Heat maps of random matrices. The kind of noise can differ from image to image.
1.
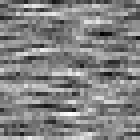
streaked along the rows
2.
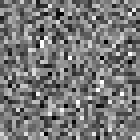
independent entries
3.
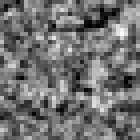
blotchy
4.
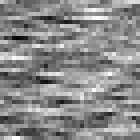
streaked along the rows
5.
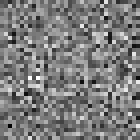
low rank plus noise
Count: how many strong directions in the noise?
five to eight
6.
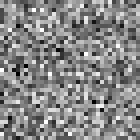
low rank plus noise
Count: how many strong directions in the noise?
five to eight
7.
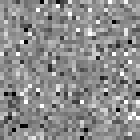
heavy tails
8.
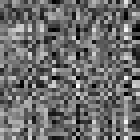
low rank plus noise
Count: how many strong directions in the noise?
one
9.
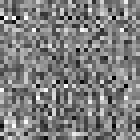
low rank plus noise
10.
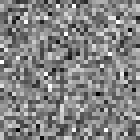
independent entries
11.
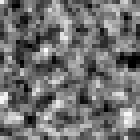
blotchy
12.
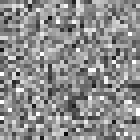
independent entries
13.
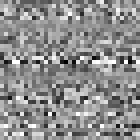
rows of uneven size
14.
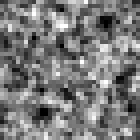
blotchy
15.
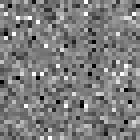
heavy tails
